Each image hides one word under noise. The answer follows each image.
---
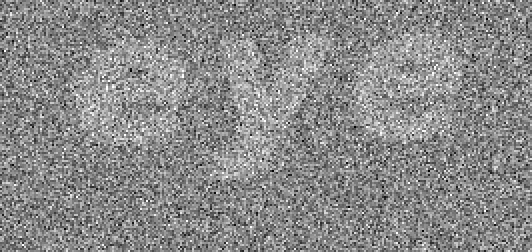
eye
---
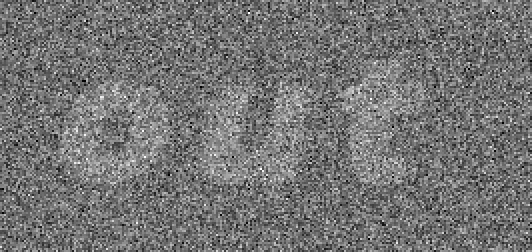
out
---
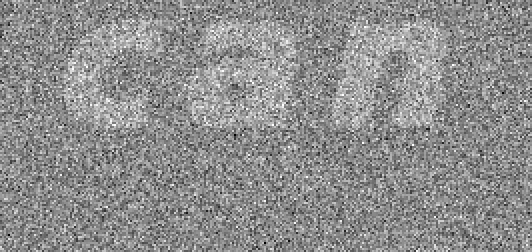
can
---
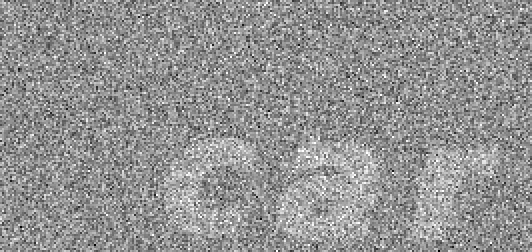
car
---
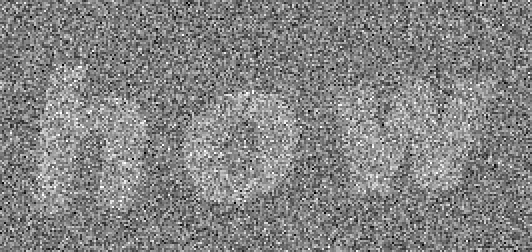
how
